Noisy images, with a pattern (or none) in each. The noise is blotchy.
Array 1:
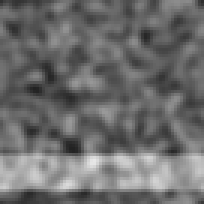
one horizontal stripe
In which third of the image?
bottom
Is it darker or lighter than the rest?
lighter
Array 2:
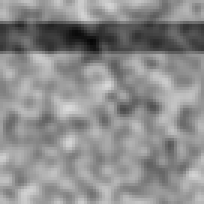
one horizontal stripe
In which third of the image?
top
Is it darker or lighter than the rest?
darker
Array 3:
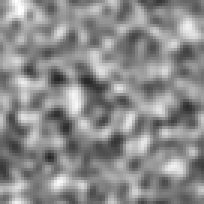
only noise
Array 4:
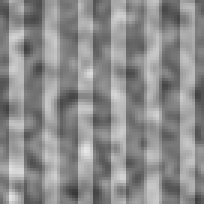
vertical stripes
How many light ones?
6
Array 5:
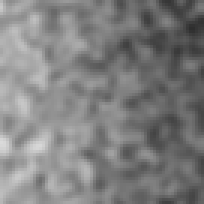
a smooth slope
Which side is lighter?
left
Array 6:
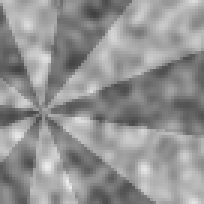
spokes from one point
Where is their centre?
middle left
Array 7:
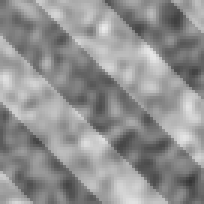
diagonal stripes
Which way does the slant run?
top left to bottom right
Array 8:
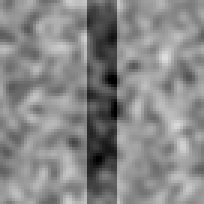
one vertical stripe
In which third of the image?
middle
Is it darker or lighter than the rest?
darker
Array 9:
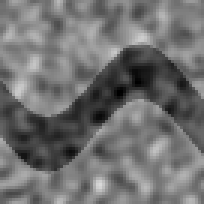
a wavy band
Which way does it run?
left to right
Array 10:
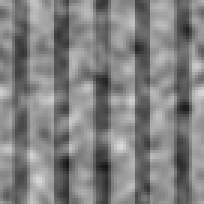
vertical stripes
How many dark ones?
5
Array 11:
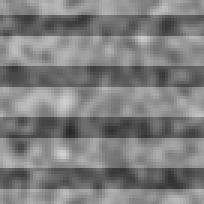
horizontal stripes
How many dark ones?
4
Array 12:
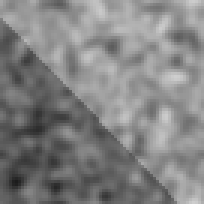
a sharp edge
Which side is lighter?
top right
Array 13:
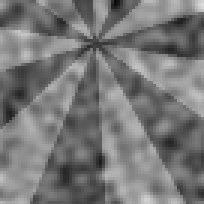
spokes from one point
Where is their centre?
top middle
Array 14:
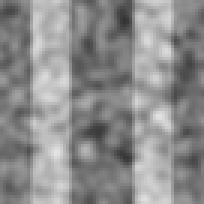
vertical stripes
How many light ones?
2
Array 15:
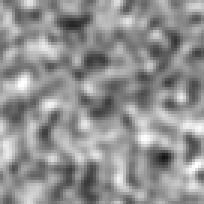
only noise
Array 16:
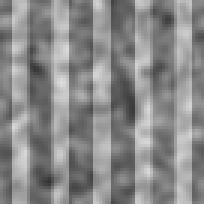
vertical stripes
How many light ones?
5
